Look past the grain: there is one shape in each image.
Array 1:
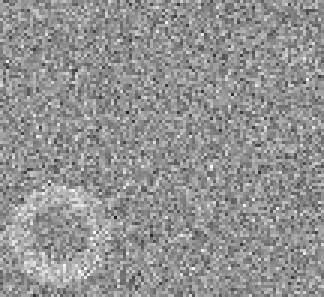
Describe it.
light ring, bottom left
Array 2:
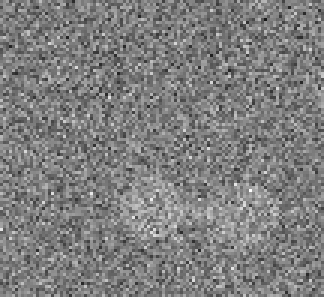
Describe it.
light dumbbell
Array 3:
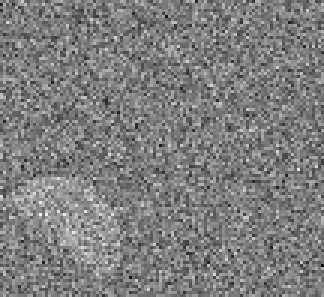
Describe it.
light half disc, bottom left
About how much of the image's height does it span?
a third
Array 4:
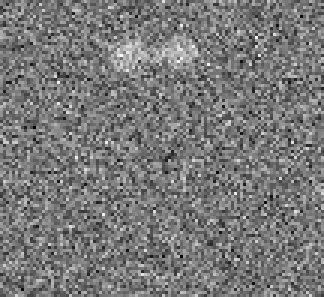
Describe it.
light dumbbell, top middle
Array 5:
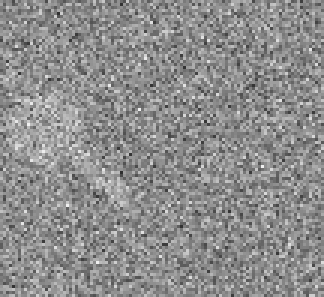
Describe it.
light lollipop, middle left
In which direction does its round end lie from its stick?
up and left
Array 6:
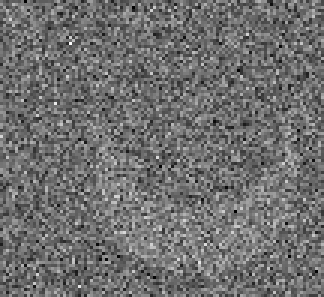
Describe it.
light crescent
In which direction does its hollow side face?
up
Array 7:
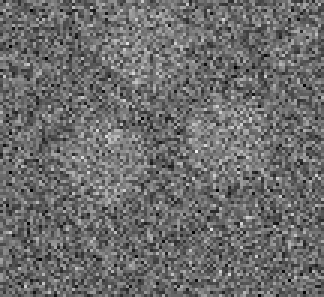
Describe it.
light three dots
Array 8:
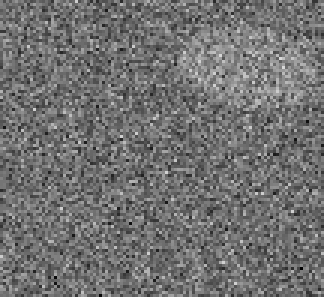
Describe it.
light ellipse, top right
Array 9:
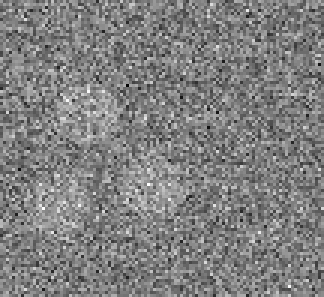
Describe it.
light three dots
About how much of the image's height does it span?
half
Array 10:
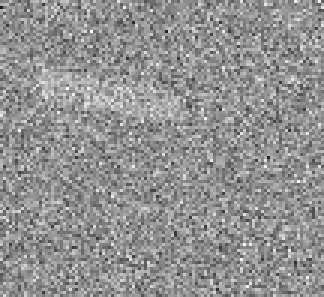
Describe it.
light bar
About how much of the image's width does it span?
half
